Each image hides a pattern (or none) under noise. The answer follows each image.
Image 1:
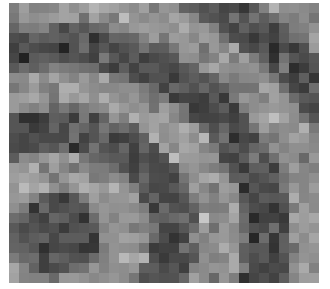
rings round one point
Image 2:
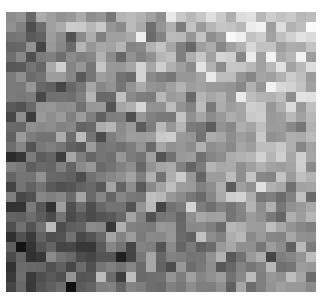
a smooth slope
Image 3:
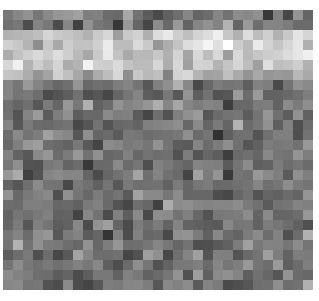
one horizontal stripe
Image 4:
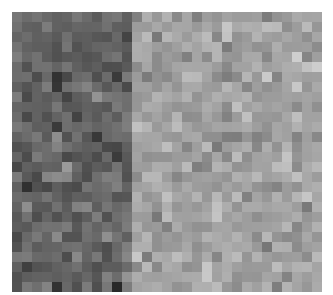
a sharp edge
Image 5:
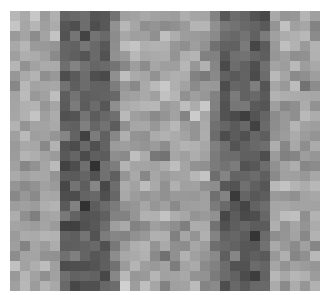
vertical stripes
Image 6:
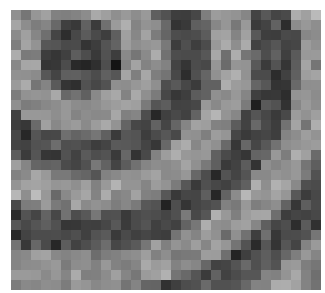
rings round one point
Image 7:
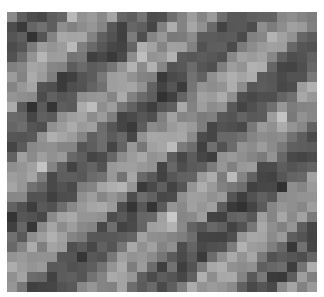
diagonal stripes
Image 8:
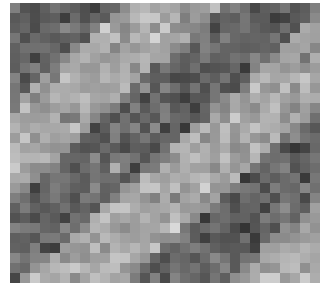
diagonal stripes
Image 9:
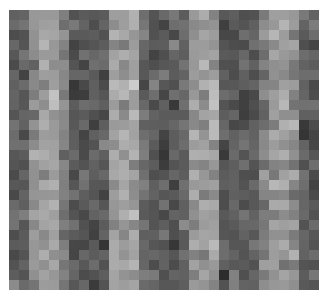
vertical stripes
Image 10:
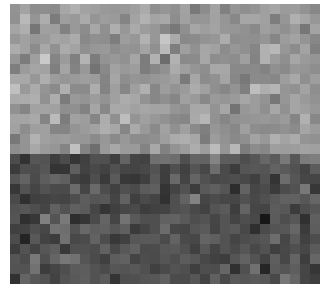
a sharp edge
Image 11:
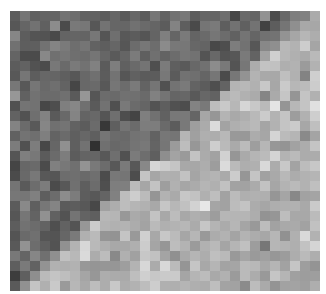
a sharp edge
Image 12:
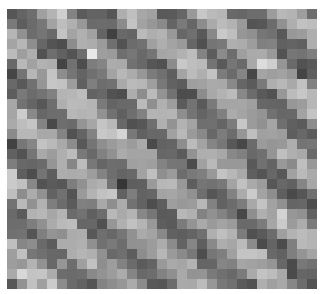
diagonal stripes
